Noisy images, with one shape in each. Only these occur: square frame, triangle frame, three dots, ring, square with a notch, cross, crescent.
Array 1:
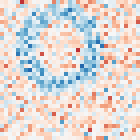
ring
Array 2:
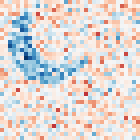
crescent
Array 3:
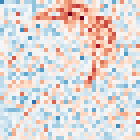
crescent
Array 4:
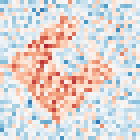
square with a notch
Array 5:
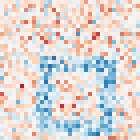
square frame
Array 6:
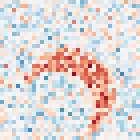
crescent
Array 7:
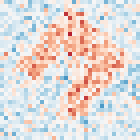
square with a notch
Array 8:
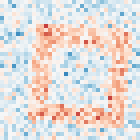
square frame
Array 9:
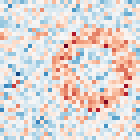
ring
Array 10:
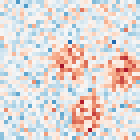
three dots
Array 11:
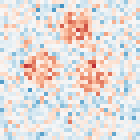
three dots
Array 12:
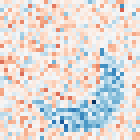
crescent
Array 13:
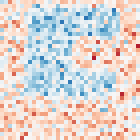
square with a notch
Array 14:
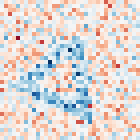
triangle frame
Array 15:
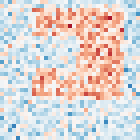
square with a notch
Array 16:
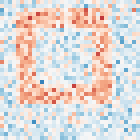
square frame
